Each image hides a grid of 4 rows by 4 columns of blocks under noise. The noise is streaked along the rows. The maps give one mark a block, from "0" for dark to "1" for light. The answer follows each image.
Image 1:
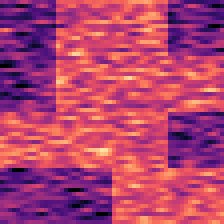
0 1 1 0
0 1 1 1
1 1 1 0
0 0 1 1
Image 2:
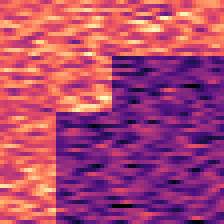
1 1 1 1
1 1 0 0
1 0 0 0
1 0 0 0
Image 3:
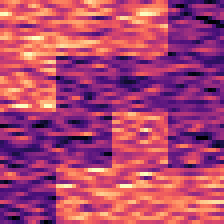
1 1 1 0
1 0 0 0
0 0 1 0
0 1 1 1
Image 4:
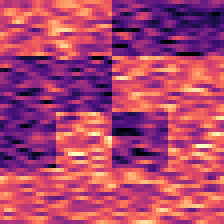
1 1 0 0
0 0 1 1
0 1 0 1
1 1 1 1
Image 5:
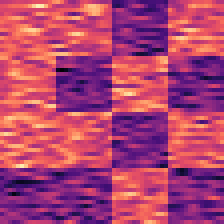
1 1 0 1
1 0 1 0
1 1 0 1
0 0 1 0
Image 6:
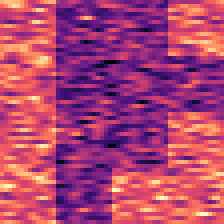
1 0 0 1
1 0 0 0
1 0 0 1
1 0 1 1
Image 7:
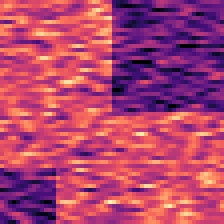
1 1 0 0
1 1 0 0
1 1 1 1
0 1 1 1
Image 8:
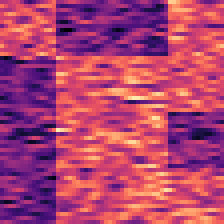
1 0 0 1
0 1 1 1
0 1 1 0
0 1 1 1
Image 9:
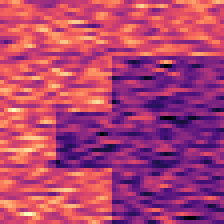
1 1 1 1
1 1 0 0
1 0 0 0
1 1 0 0
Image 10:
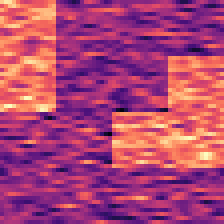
1 0 0 0
1 0 0 1
0 0 1 1
0 0 0 0
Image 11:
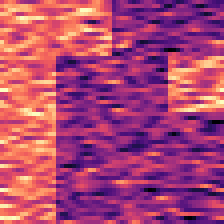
1 1 0 0
1 0 0 1
1 0 0 0
1 0 0 0
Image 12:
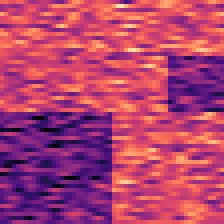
1 1 1 1
1 1 1 0
0 0 1 1
0 0 1 1
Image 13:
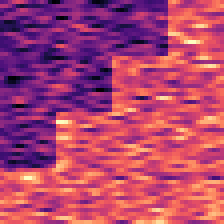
0 0 0 1
0 0 1 1
0 1 1 1
1 1 1 1
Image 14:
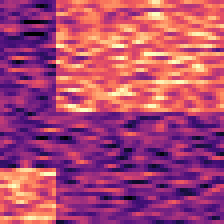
0 1 1 1
0 1 1 1
0 0 0 0
1 0 0 0
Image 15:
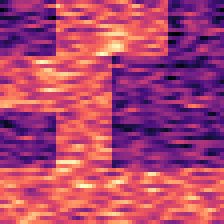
0 1 1 0
1 1 0 0
0 1 0 0
1 1 1 1
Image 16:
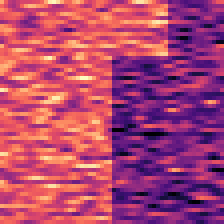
1 1 1 0
1 1 0 0
1 1 0 0
1 1 0 0
